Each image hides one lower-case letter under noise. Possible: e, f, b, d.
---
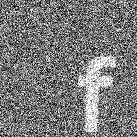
light f
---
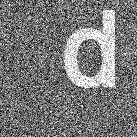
light d
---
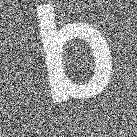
light b
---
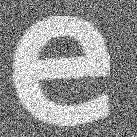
light e
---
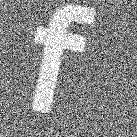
light f
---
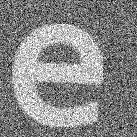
light e
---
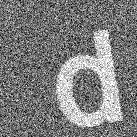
light d
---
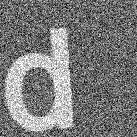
light d
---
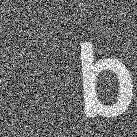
light b
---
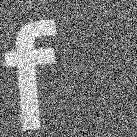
light f
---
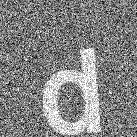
light d
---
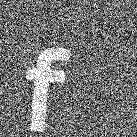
light f
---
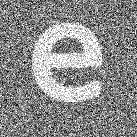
light e
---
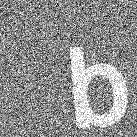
light b
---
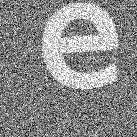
light e
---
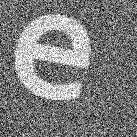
light e
